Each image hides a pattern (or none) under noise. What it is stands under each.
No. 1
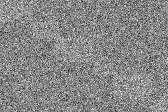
blocks along the diagonal
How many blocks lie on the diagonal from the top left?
6
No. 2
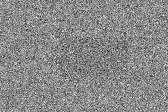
one block
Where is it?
centre
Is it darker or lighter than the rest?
darker
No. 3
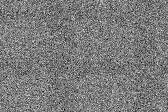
bands of rows crossing bands of columns
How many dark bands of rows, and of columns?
2 and 2
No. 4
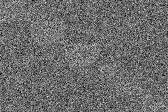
blocks along the diagonal
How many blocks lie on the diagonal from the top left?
6
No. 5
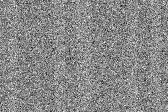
bands of columns
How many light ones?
5
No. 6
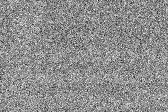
bands of rows crossing bands of columns
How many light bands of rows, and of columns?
3 and 1
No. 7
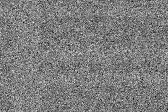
bands of rows crossing bands of columns
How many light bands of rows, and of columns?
3 and 1
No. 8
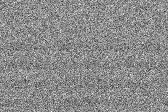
bands of rows
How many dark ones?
4
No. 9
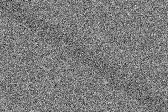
a diagonal band
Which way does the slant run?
top left to bottom right
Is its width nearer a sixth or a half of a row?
a sixth
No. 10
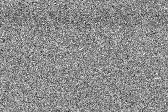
one band of rows
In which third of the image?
top
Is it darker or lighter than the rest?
darker
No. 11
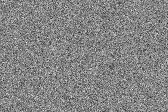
only noise
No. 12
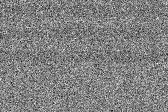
bands of rows
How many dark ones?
3
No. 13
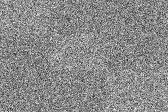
blocks along the diagonal
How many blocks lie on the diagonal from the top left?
3
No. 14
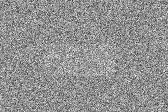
one block
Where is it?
centre
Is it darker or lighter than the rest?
lighter
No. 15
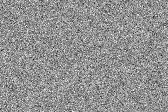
only noise
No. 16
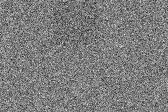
one block
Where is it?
top middle
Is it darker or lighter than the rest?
darker
